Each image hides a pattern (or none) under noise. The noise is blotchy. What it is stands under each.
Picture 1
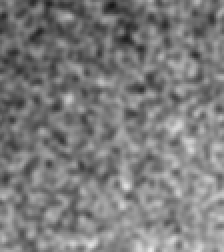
a smooth slope
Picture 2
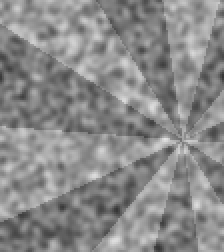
spokes from one point
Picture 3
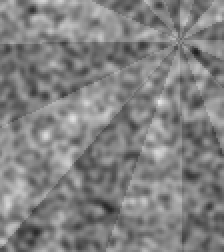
spokes from one point
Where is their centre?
top right
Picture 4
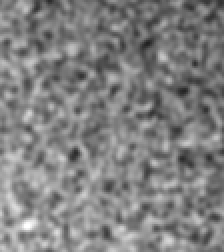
a smooth slope
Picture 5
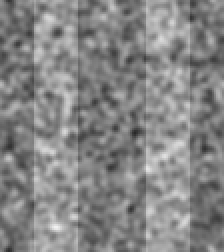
vertical stripes
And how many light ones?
2
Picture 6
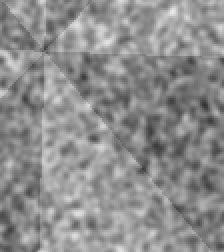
spokes from one point
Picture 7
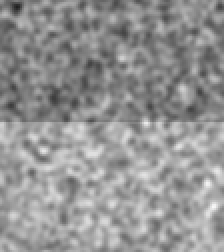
a sharp edge
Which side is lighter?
bottom
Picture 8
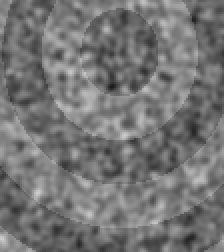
rings round one point
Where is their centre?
top middle
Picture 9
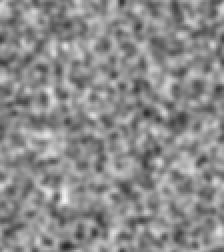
only noise
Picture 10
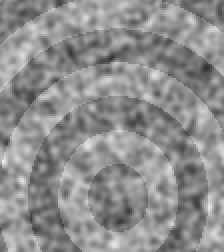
rings round one point
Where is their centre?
bottom middle
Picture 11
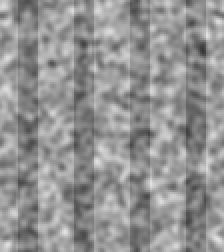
vertical stripes
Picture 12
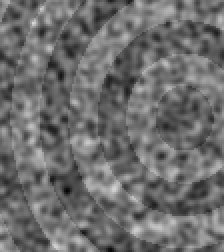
rings round one point
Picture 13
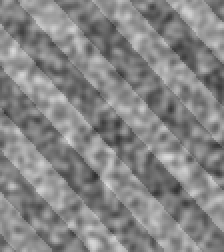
diagonal stripes
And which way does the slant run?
top left to bottom right
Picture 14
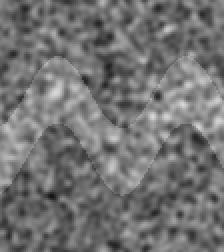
a wavy band
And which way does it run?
left to right
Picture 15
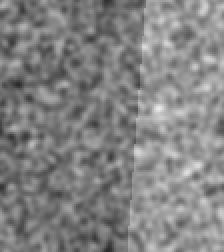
a sharp edge
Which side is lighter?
right
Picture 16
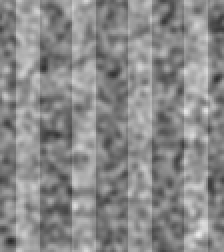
vertical stripes
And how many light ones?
4
